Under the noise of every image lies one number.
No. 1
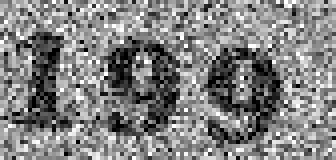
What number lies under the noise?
199
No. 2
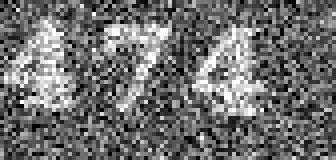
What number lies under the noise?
474
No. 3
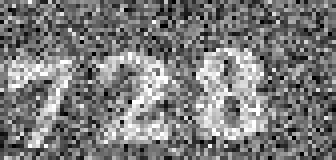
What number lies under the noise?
728
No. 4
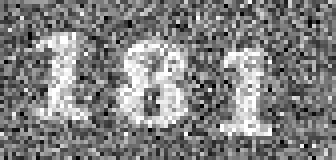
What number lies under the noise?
181
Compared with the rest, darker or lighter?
lighter
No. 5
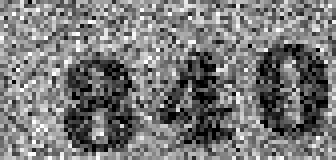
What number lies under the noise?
840
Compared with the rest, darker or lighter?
darker
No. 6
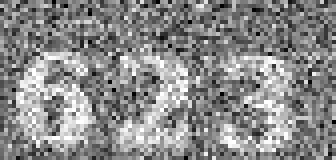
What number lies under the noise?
623
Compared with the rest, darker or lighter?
lighter
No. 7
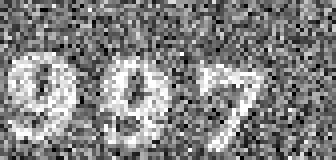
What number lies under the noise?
997
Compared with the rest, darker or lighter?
lighter
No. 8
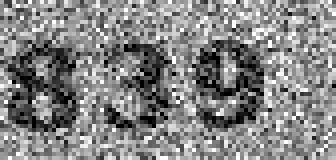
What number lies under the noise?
839
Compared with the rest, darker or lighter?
darker
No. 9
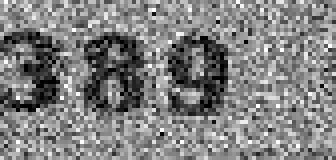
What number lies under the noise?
389
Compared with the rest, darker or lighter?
darker
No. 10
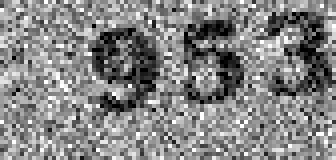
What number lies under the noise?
953
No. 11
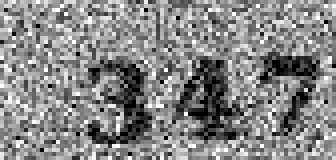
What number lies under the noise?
347
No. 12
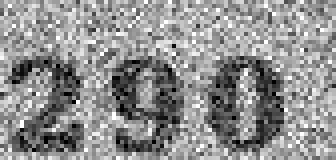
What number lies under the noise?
290
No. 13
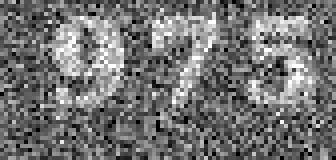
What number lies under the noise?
975
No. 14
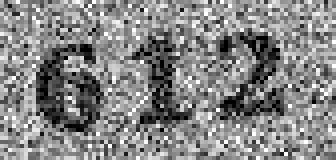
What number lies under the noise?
612
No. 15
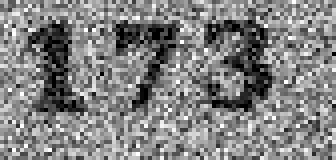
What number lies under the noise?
173
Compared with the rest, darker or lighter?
darker
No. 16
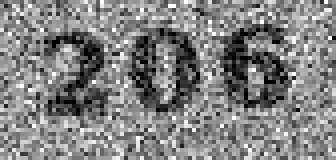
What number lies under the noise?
206
